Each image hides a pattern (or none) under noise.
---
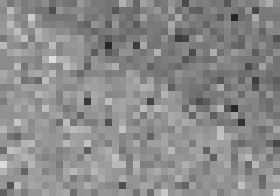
a sharp edge
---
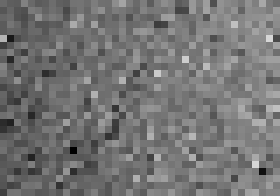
a smooth slope
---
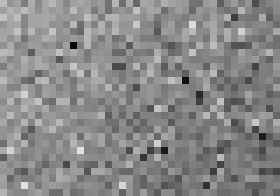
a smooth slope
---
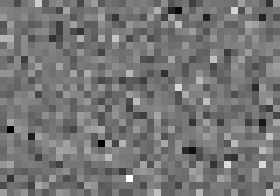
only noise
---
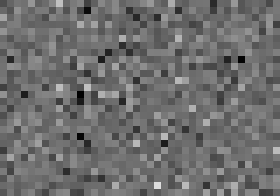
only noise
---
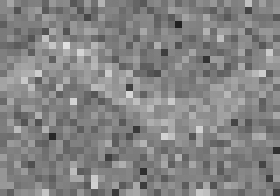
a wavy band
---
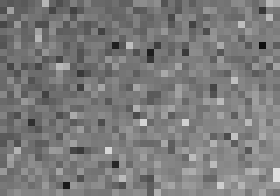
a smooth slope
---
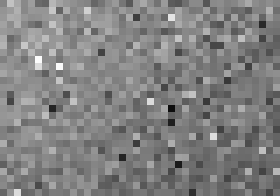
a smooth slope
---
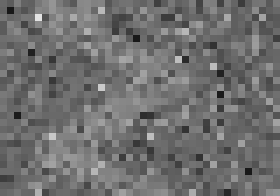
a wavy band
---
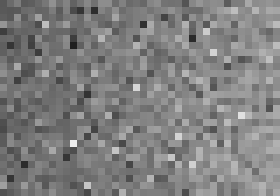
a smooth slope
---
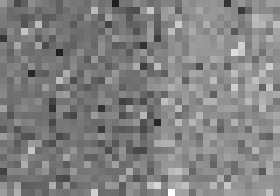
a sharp edge
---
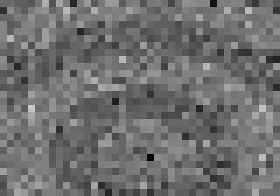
rings round one point
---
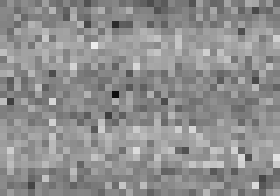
horizontal stripes
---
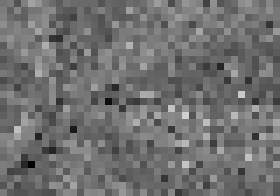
spokes from one point
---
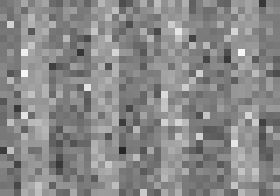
vertical stripes
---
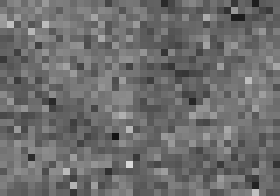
spokes from one point
